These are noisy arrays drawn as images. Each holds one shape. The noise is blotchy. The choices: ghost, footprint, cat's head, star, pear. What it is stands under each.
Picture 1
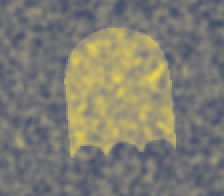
ghost
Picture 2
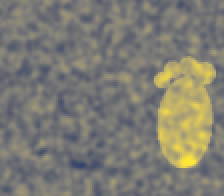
footprint
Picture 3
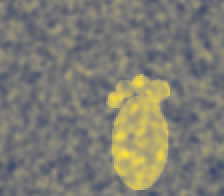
footprint
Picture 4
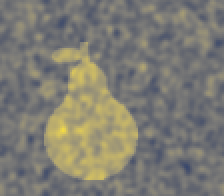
pear
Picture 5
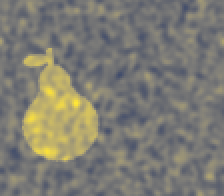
pear
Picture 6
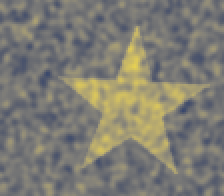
star
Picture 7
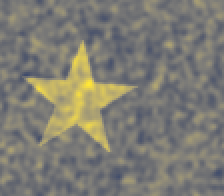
star
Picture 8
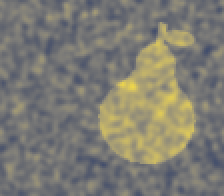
pear
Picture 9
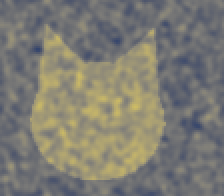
cat's head
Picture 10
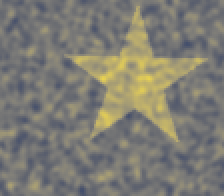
star
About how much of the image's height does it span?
two thirds
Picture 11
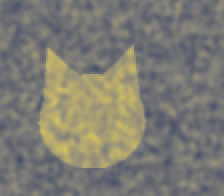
cat's head
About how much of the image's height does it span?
two thirds
